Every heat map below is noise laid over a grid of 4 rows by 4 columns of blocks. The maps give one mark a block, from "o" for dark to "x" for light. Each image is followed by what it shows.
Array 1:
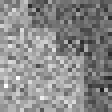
x o o o
x x o o
x x x o
x x x o
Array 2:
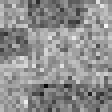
x o o x
o x x x
x x x x
x o o o
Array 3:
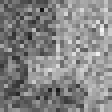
o o x x
o o x x
o x x x
o o o x
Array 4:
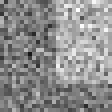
o o x x
o o x x
o o x x
o o o o
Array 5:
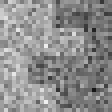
x x o o
x x x o
x o o o
x x o o
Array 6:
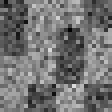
o x x o
o x o x
x x o x
x o x o
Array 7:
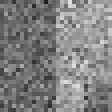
o o x x
o o x x
o o x x
o o x o
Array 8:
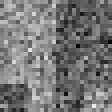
x x o o
x x o o
x x o o
o x o x
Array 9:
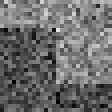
x x x x
o o x x
o o x x
o o o o
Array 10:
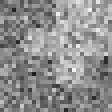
o o x x
o x x x
o o x o
o o o o
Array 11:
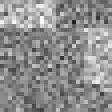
x x o o
o o o x
o o o x
o o o o
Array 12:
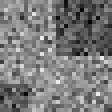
x x o o
x x o o
x x x x
o x x x
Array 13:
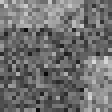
x x x o
o o o o
o o o x
o o o x
